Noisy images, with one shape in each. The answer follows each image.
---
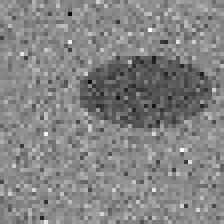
dark ellipse
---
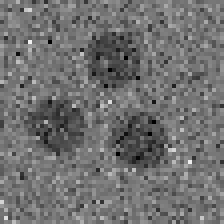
dark three dots
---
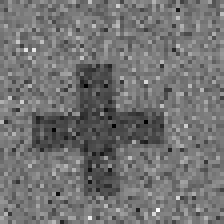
dark cross
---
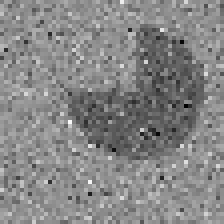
dark disc with a wedge cut out
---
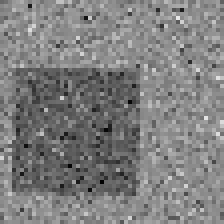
dark square
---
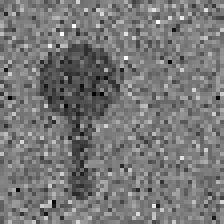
dark lollipop
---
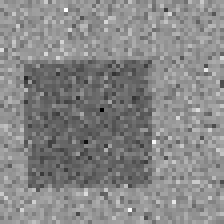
dark square
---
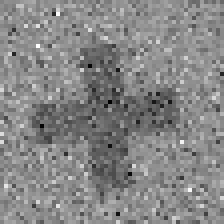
dark cross
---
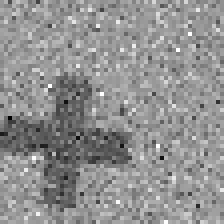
dark cross
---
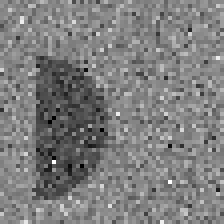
dark half disc
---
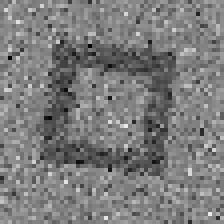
dark square frame
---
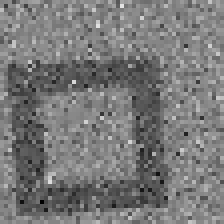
dark square frame
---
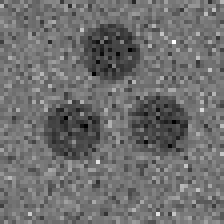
dark three dots
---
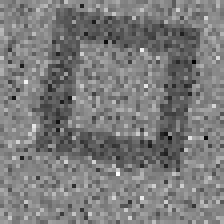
dark square frame
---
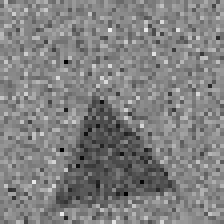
dark triangle
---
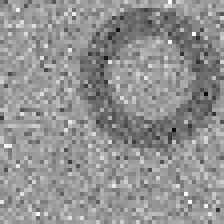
dark ring
